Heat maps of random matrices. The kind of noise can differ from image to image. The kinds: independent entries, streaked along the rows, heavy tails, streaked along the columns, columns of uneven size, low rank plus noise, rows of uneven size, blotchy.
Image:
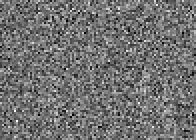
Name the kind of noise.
low rank plus noise
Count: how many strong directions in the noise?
two
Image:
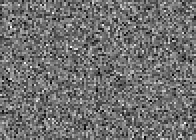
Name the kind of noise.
independent entries
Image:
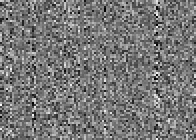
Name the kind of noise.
columns of uneven size
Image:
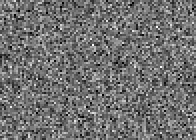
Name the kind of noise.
independent entries
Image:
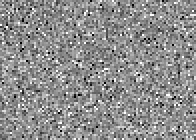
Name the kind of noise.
heavy tails
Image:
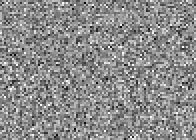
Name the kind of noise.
low rank plus noise
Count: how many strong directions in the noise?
five to eight
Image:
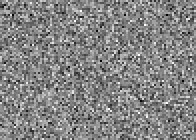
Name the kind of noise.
independent entries
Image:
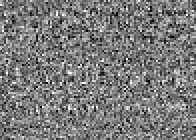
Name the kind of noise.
low rank plus noise
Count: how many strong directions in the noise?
five to eight
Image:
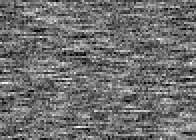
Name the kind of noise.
streaked along the rows
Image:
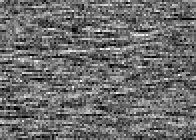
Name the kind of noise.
streaked along the rows
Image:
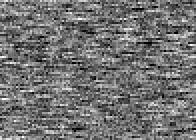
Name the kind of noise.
streaked along the rows
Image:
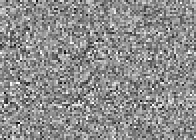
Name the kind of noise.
low rank plus noise
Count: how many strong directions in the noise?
three or four
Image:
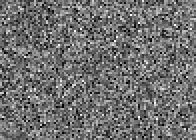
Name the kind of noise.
independent entries
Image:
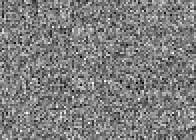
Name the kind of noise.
low rank plus noise
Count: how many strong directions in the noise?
one
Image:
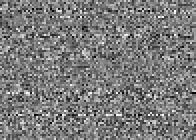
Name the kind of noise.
rows of uneven size
